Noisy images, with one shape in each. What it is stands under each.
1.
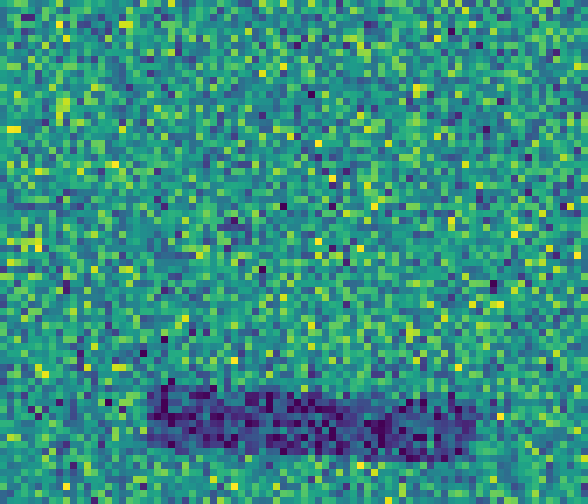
bar
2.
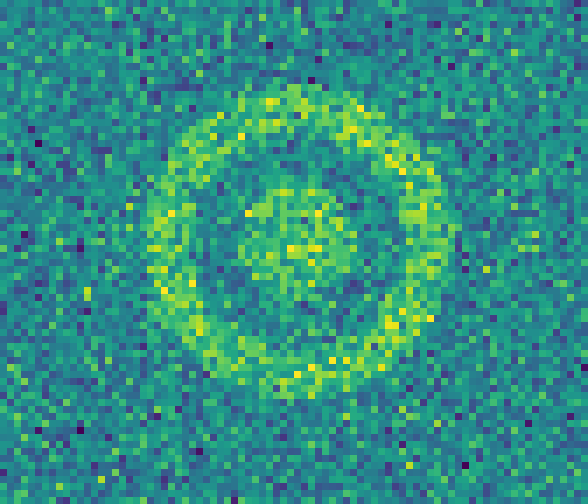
bullseye
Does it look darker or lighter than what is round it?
lighter
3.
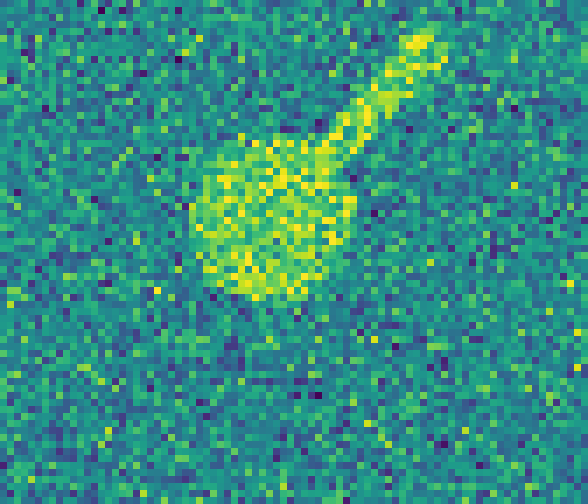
lollipop
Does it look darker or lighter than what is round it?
lighter
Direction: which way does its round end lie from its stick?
down and left
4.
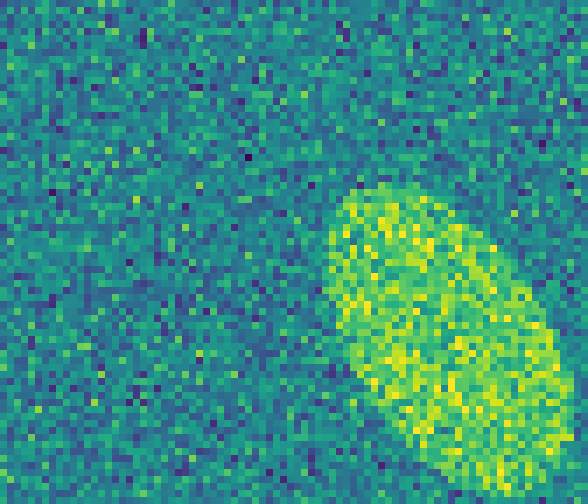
ellipse
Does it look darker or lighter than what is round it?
lighter
